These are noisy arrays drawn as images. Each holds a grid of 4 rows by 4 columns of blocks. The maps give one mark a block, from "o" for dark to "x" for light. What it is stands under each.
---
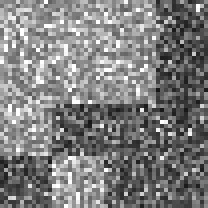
xxxo
xxxo
xooo
oxoo
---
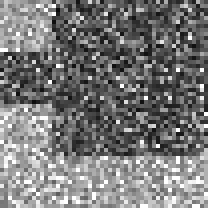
xooo
oooo
xooo
xxxx
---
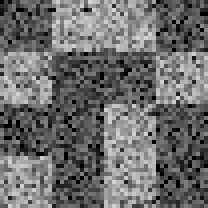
oxxo
xoox
ooxo
xoxo
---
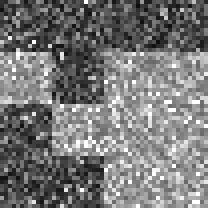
oooo
xoxx
oxxx
ooxx
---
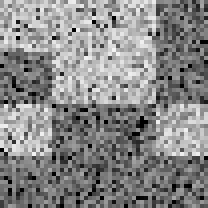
xxxo
oxxo
xoox
oooo
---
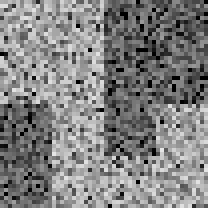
xxoo
xxoo
oxox
oxxx
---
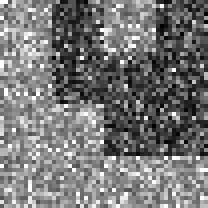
xoxo
xooo
xxoo
xxxx
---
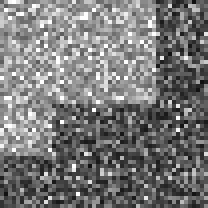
xxxo
xxxo
xooo
oooo
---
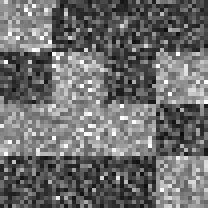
xooo
oxox
xxxo
ooox
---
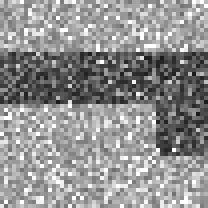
xxxx
oooo
xxxo
xxxx
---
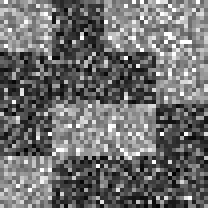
xoxx
ooox
oxxo
xooo
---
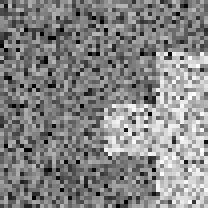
oooo
ooox
ooxx
ooox
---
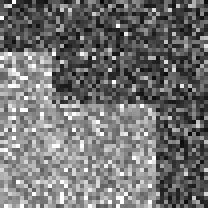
oooo
xooo
xxxo
xxxo
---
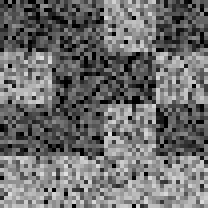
ooxo
xoox
ooxo
xxxx
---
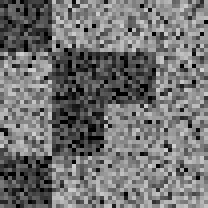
oxxx
xoox
xoxx
oxxx
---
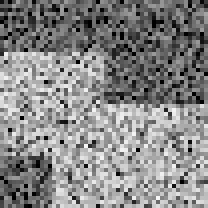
oooo
xxoo
xxxx
oxxx
